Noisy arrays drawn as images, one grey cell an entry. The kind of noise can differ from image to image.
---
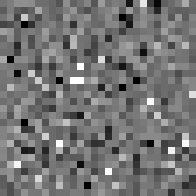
heavy tails
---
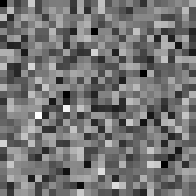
independent entries
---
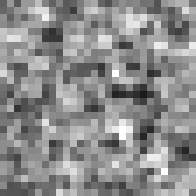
blotchy
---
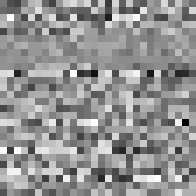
rows of uneven size
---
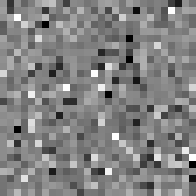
heavy tails
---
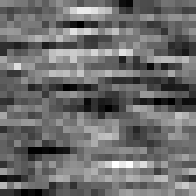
streaked along the rows
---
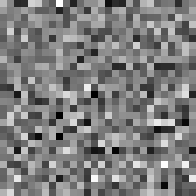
low rank plus noise
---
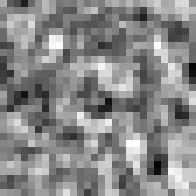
blotchy
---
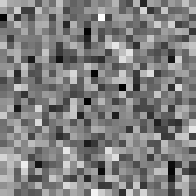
independent entries
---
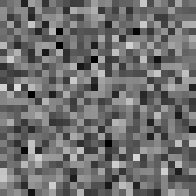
independent entries
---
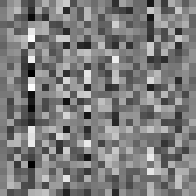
columns of uneven size
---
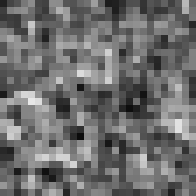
blotchy
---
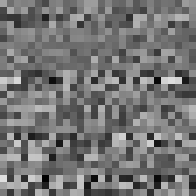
rows of uneven size
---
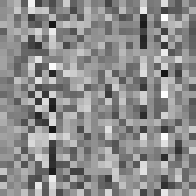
columns of uneven size
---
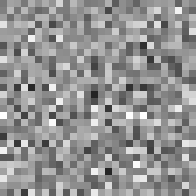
low rank plus noise
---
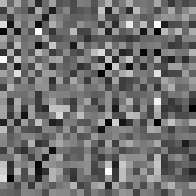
low rank plus noise
